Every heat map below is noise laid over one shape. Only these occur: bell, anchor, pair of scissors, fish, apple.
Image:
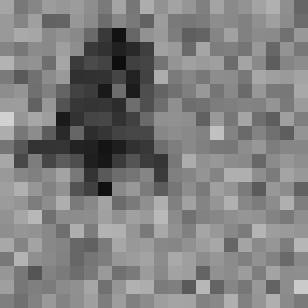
bell
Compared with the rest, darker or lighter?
darker
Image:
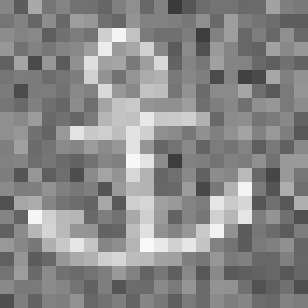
anchor
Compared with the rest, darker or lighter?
lighter
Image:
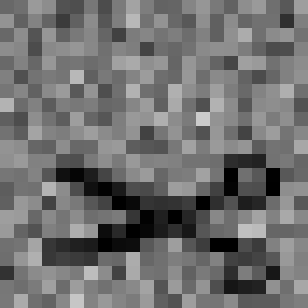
pair of scissors
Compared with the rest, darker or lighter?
darker
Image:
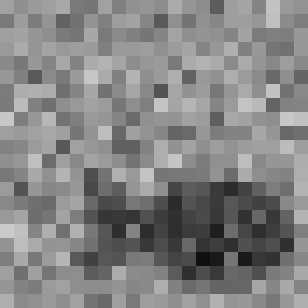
fish
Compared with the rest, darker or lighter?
darker
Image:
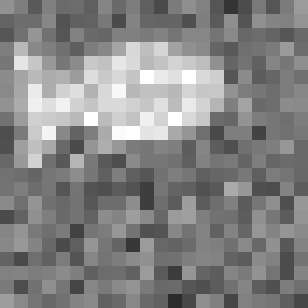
fish
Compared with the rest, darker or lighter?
lighter
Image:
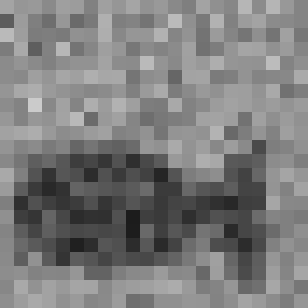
fish
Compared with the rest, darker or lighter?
darker
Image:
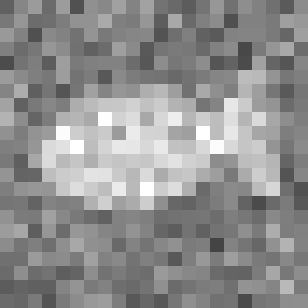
fish
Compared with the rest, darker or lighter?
lighter
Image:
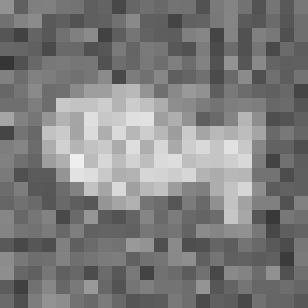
fish
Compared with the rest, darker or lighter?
lighter
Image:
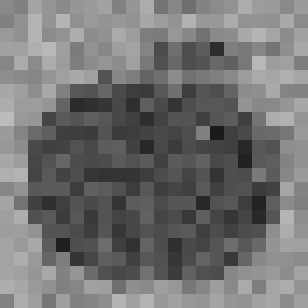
apple
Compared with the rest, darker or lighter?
darker
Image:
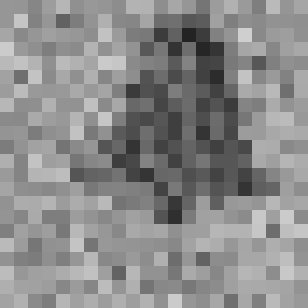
bell
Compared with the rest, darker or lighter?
darker
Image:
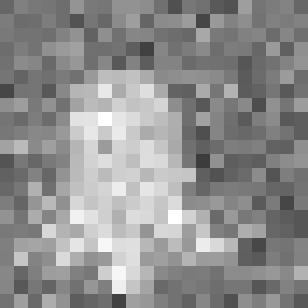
bell
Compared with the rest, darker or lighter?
lighter
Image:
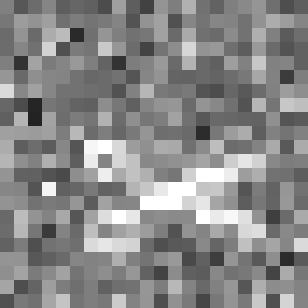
pair of scissors
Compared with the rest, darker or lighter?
lighter
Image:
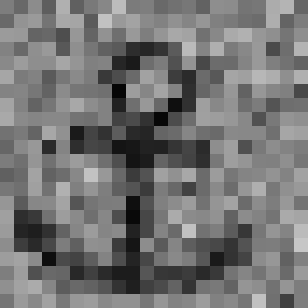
anchor
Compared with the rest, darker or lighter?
darker
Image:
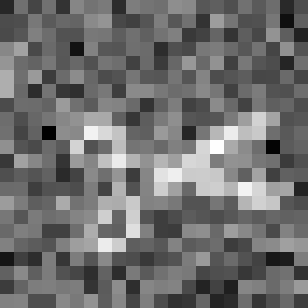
pair of scissors
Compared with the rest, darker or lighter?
lighter
